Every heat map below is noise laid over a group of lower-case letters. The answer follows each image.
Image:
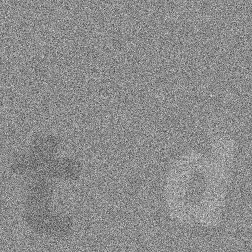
bottom left: dark t; bottom right: light d
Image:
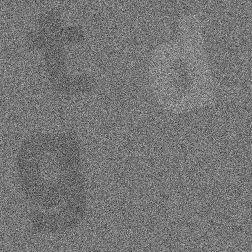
top left: dark t; top right: light d; bottom left: dark g
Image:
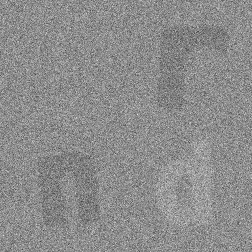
top right: dark r; bottom left: dark n; bottom right: light d
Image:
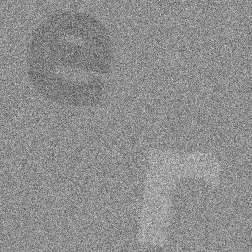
top left: dark e; bottom right: light r
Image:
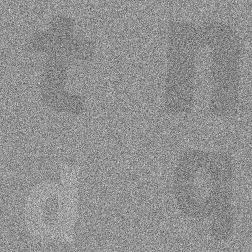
top left: dark t; top right: dark n; bottom left: light d; bottom right: dark q
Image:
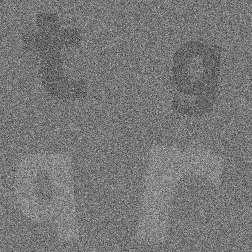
top left: dark t; top right: dark g; bottom left: light q; bottom right: light r
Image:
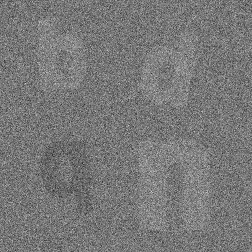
top left: light b; top right: light d; bottom left: dark q; bottom right: light n
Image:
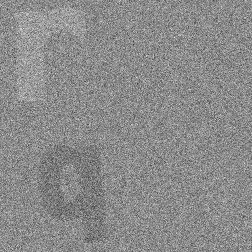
top left: light r; bottom left: dark q
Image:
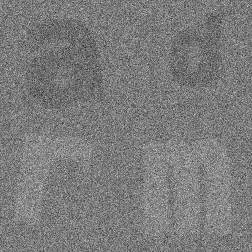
top left: dark a; top right: dark d; bottom left: light r; bottom right: light m
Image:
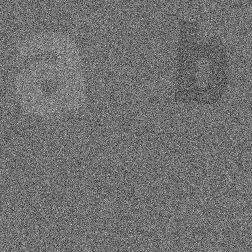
top left: light a; top right: dark b
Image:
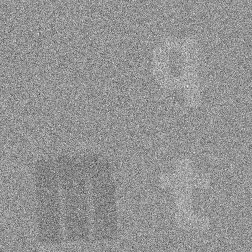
top right: light q; bottom left: dark m; bottom right: light t
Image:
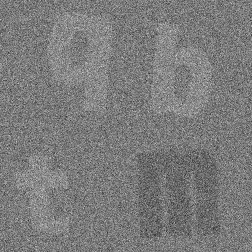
top left: light q; top right: light b; bottom left: light t; bottom right: dark m
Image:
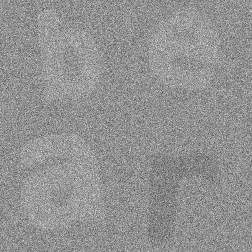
top left: light b; top right: light e; bottom left: light a; bottom right: dark r
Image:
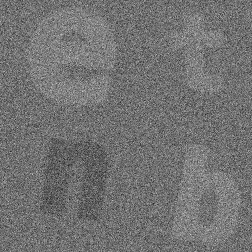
top left: light e; top right: light t; bottom left: dark n; bottom right: light b
